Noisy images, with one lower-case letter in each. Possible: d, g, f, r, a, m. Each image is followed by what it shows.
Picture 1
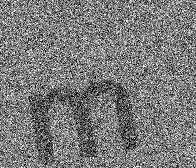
m
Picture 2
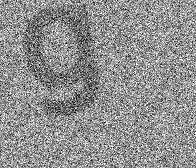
g
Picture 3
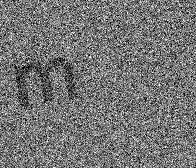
m
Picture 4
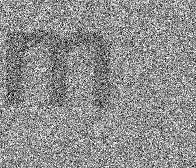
m
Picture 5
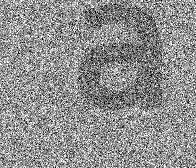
a
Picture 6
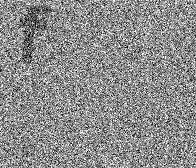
f
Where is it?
top left
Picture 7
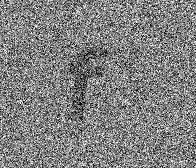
f
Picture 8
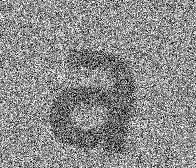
a
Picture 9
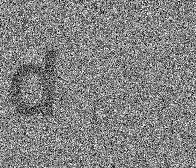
d
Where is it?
middle left
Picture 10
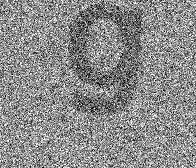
g
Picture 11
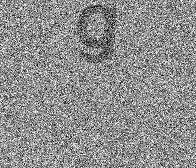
g
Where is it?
top middle
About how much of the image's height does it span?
a third
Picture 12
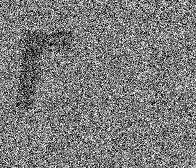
r
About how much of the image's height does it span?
half
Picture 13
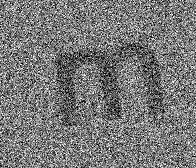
m
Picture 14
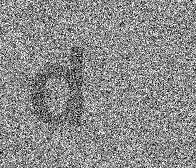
d
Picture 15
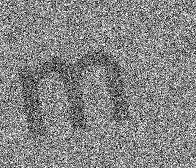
m
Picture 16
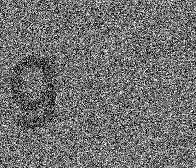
g
